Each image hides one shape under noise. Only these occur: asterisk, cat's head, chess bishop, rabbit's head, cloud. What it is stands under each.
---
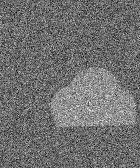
cloud
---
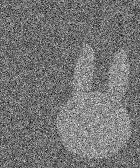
rabbit's head
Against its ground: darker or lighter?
lighter
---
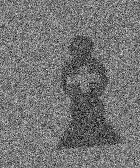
chess bishop
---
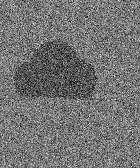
cloud
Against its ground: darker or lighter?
darker
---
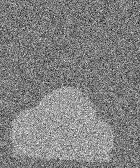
cloud
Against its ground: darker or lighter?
lighter
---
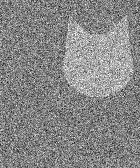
cat's head
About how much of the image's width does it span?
half
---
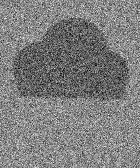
cloud
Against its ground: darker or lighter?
darker
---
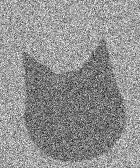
cat's head
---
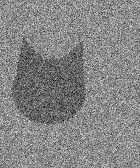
cat's head
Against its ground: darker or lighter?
darker
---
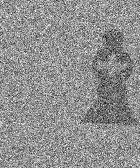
chess bishop
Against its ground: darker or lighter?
darker
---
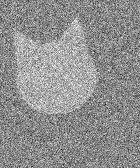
cat's head
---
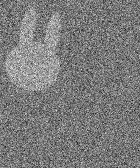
rabbit's head
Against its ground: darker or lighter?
lighter
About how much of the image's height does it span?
half
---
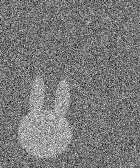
rabbit's head
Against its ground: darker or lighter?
lighter
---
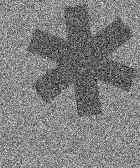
asterisk
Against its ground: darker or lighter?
darker
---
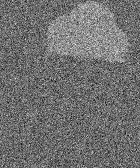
cloud
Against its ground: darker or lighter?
lighter
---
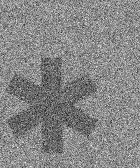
asterisk
